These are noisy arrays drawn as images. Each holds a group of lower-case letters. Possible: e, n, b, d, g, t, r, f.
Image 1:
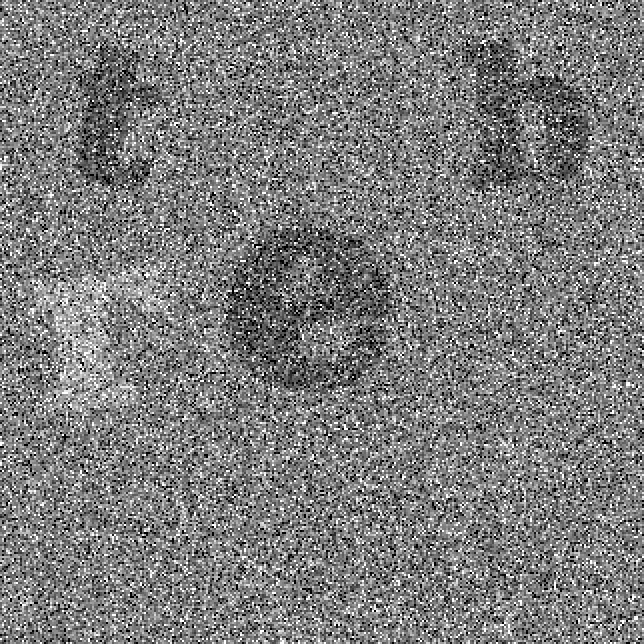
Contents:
top left: dark t; top right: dark b; middle left: light r; centre: dark e
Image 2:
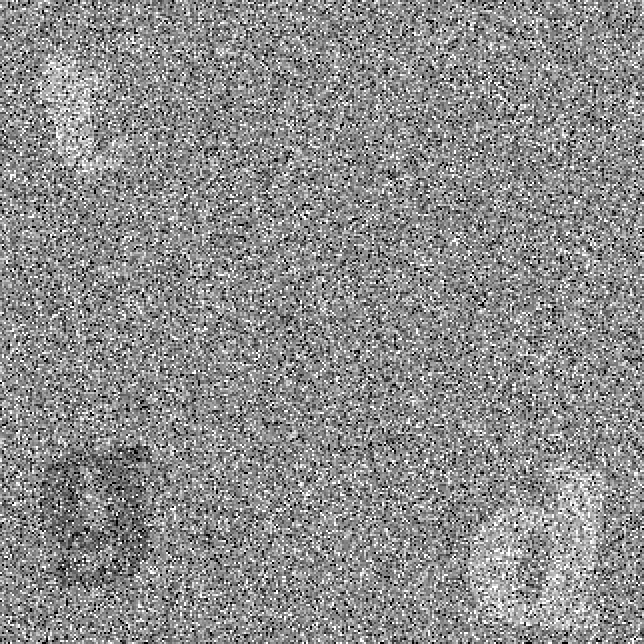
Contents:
top left: light t; bottom left: dark g; bottom right: light d
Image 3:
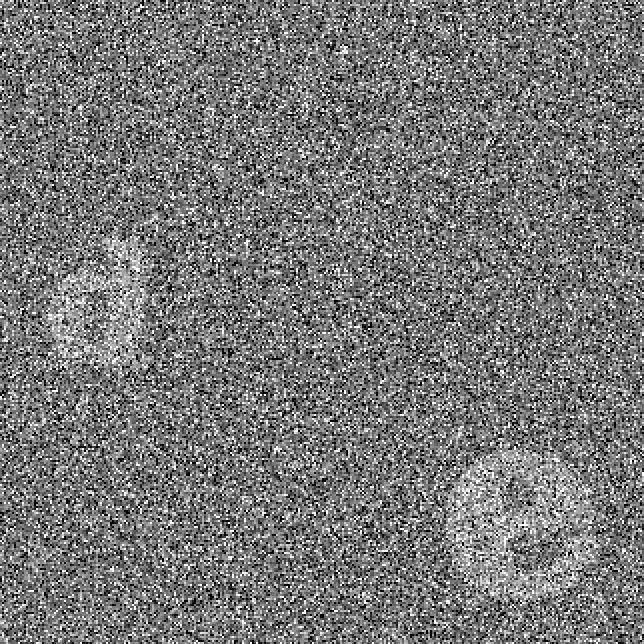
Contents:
middle left: light d; bottom right: light e
